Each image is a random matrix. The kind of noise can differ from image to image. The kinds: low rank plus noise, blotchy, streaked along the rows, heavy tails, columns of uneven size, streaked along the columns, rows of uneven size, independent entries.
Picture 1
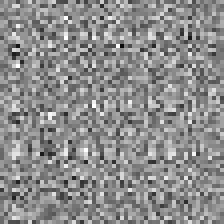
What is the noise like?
low rank plus noise
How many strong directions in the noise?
one
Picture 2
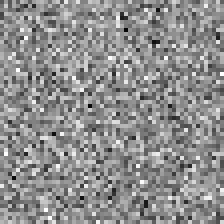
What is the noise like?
independent entries
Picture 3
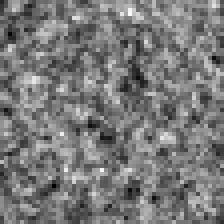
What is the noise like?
blotchy
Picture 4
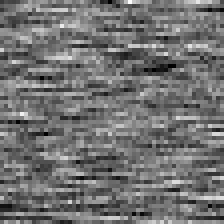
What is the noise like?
streaked along the rows
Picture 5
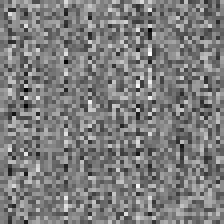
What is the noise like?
columns of uneven size
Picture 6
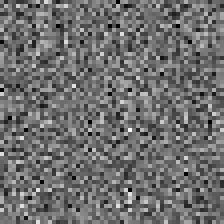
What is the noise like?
low rank plus noise
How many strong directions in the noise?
two
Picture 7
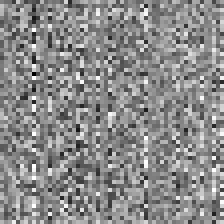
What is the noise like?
columns of uneven size
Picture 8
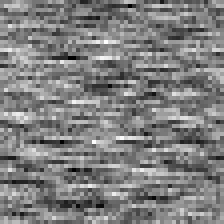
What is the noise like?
streaked along the rows
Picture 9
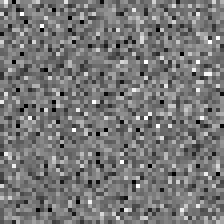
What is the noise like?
heavy tails
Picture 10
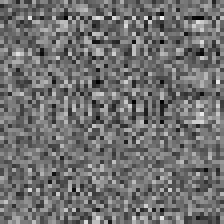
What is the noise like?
low rank plus noise
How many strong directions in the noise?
one
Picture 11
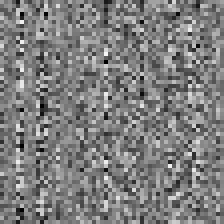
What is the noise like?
columns of uneven size
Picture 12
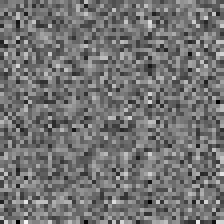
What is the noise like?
low rank plus noise
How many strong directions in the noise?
two
